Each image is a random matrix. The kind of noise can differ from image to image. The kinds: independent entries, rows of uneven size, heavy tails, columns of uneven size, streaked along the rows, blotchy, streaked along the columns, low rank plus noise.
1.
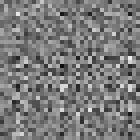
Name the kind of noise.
low rank plus noise
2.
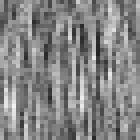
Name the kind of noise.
streaked along the columns
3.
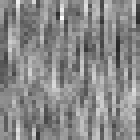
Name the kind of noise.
streaked along the columns
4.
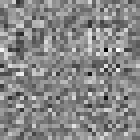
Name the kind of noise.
low rank plus noise
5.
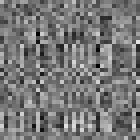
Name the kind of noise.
low rank plus noise
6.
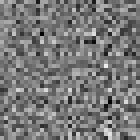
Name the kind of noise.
low rank plus noise
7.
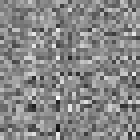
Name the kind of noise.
low rank plus noise
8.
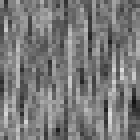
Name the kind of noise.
streaked along the columns
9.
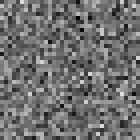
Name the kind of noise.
independent entries
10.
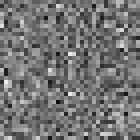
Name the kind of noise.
low rank plus noise
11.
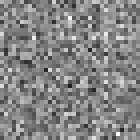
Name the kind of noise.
low rank plus noise
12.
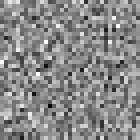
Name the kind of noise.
low rank plus noise
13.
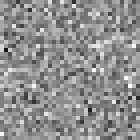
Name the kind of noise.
independent entries
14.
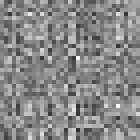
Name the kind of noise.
low rank plus noise
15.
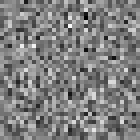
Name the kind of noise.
low rank plus noise
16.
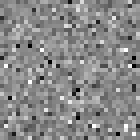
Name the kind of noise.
heavy tails
